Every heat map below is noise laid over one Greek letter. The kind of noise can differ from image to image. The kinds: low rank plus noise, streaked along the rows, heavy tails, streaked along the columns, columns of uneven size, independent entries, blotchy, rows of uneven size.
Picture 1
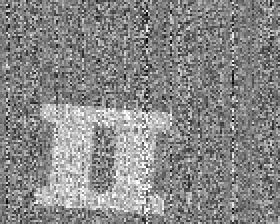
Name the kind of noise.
columns of uneven size
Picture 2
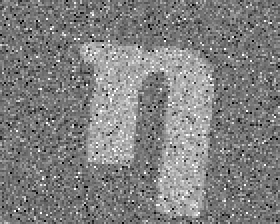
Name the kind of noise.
heavy tails
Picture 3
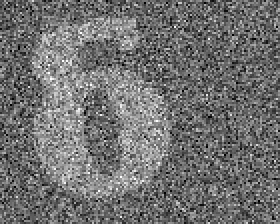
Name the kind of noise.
independent entries
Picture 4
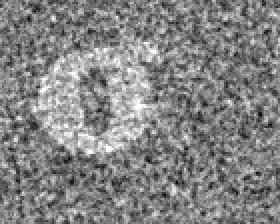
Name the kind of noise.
blotchy
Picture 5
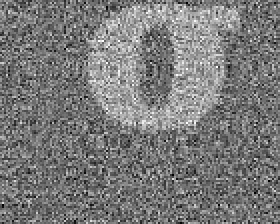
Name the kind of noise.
low rank plus noise
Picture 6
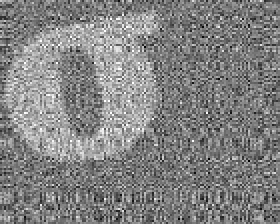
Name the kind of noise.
low rank plus noise
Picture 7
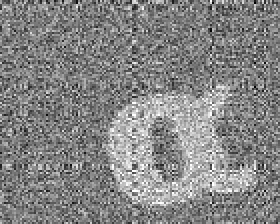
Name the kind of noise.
low rank plus noise
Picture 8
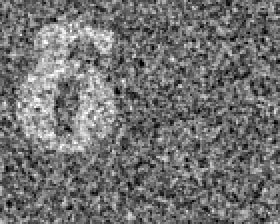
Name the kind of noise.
blotchy
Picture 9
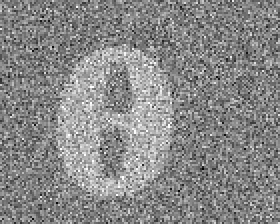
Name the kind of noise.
independent entries
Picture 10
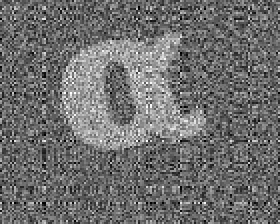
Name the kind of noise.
low rank plus noise
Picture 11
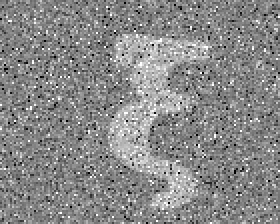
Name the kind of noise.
heavy tails
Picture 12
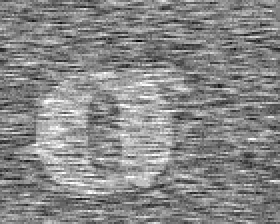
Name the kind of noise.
streaked along the rows
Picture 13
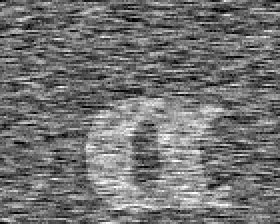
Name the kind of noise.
streaked along the rows
